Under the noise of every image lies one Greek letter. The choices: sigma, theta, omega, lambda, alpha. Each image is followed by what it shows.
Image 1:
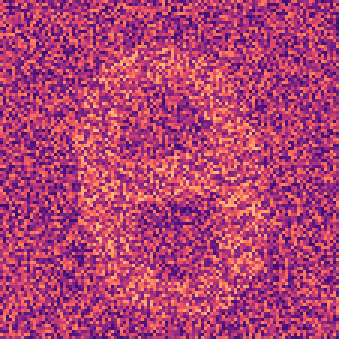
theta
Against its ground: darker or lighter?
lighter
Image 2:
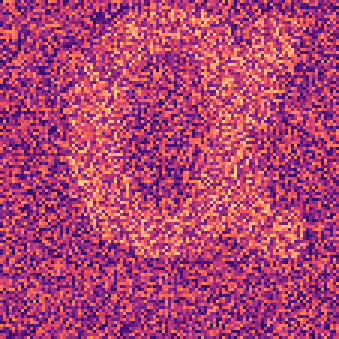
alpha
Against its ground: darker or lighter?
lighter
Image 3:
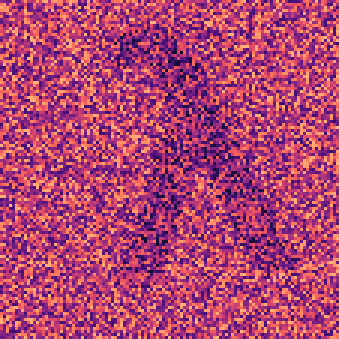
lambda
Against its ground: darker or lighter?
darker
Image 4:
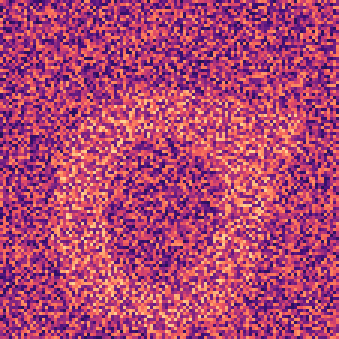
sigma
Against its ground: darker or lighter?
lighter
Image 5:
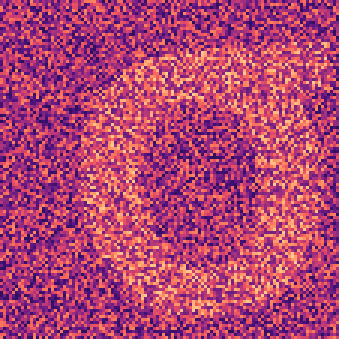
sigma
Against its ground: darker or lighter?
lighter
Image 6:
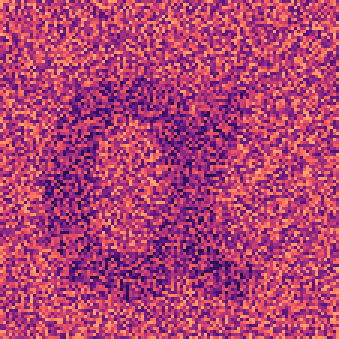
alpha
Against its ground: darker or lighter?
darker
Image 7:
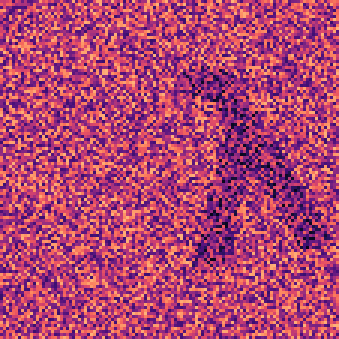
lambda
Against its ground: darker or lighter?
darker
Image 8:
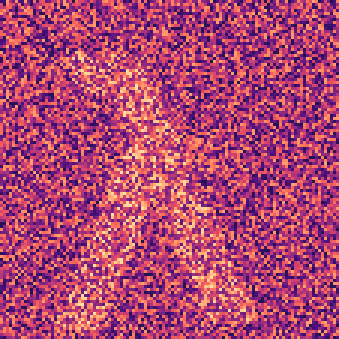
lambda
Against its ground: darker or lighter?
lighter
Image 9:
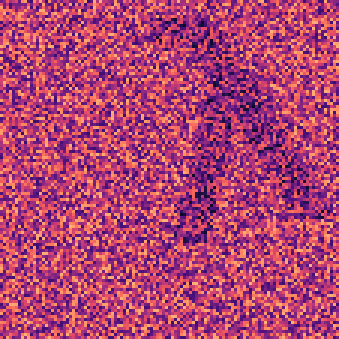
lambda
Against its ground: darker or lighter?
darker
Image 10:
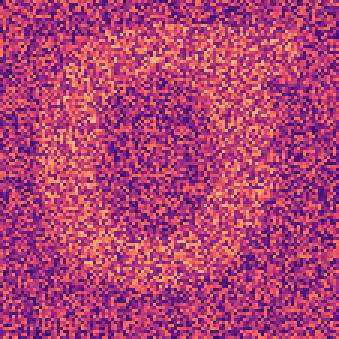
sigma
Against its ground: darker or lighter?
lighter
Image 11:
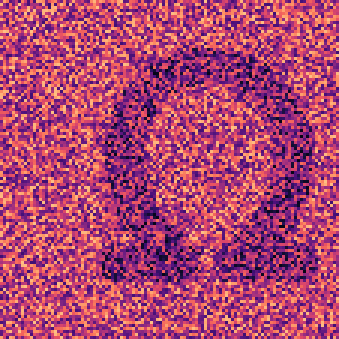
omega
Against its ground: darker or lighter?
darker
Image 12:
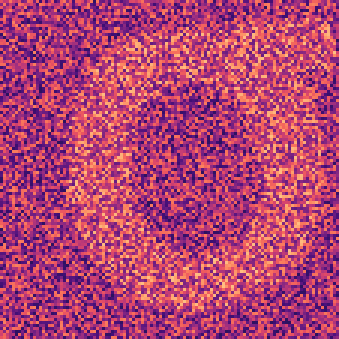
sigma
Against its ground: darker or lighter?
lighter
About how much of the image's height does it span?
nearly all
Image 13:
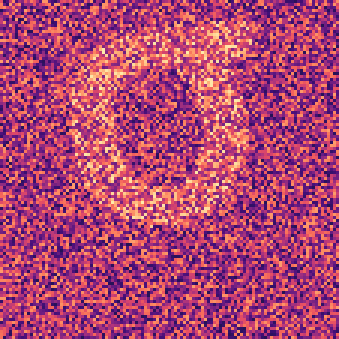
sigma
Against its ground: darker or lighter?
lighter
